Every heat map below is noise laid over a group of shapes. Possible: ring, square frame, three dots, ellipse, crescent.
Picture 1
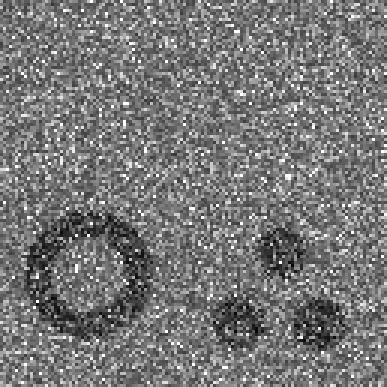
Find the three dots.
bottom right
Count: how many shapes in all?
2
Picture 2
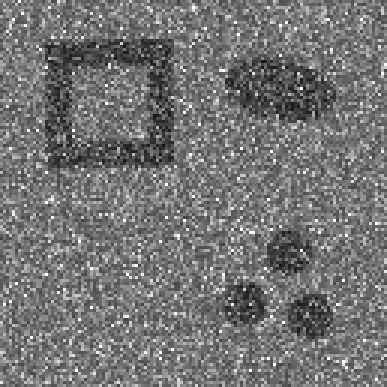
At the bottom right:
three dots
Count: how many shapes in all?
3
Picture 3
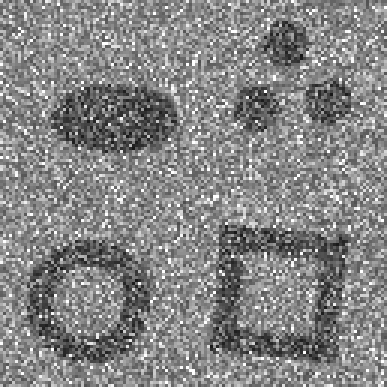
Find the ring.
bottom left
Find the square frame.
bottom right
